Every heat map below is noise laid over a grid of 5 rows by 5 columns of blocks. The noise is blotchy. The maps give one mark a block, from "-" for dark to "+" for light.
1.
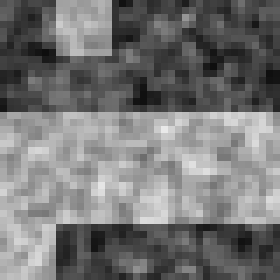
- + - - -
- - - - -
+ + + + +
+ + + + +
+ - - - -
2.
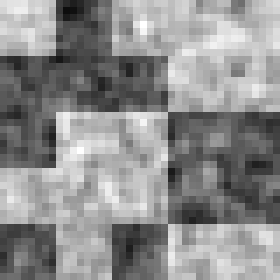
+ - + + +
- - - + +
- + + - -
+ + + - -
- + - + +
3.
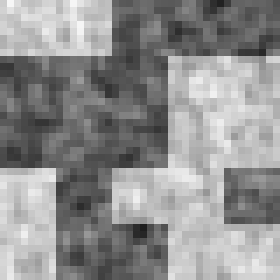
+ + - - -
- - - + +
- - - + +
+ - + + -
+ - - + +
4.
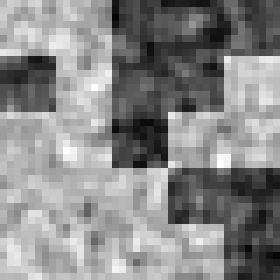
+ + - - -
- + - - +
+ + - + +
+ + + - -
+ + + + -
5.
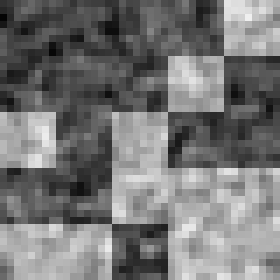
- - - - +
- - - + -
+ - + - -
- - + + +
+ + - + +
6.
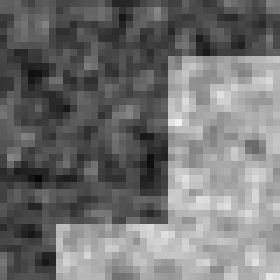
- - - - -
- - - + +
- - - + +
- - - + +
- + + + +
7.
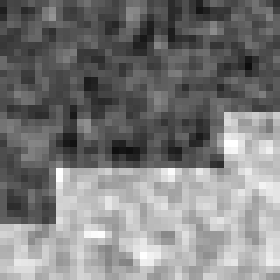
- - - - -
- - - - -
- - - - +
- + + + +
+ + + + +
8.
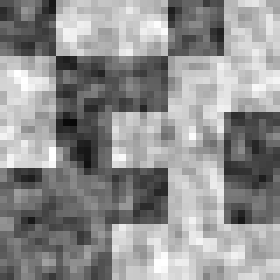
- + + - +
+ - - + +
+ - + + -
- - - + -
- - + + +
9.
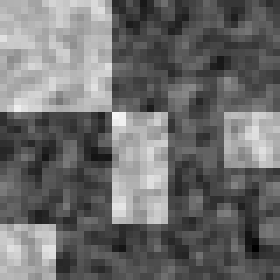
+ + - - -
+ + - - -
- - + - +
- - + - -
+ - - - -
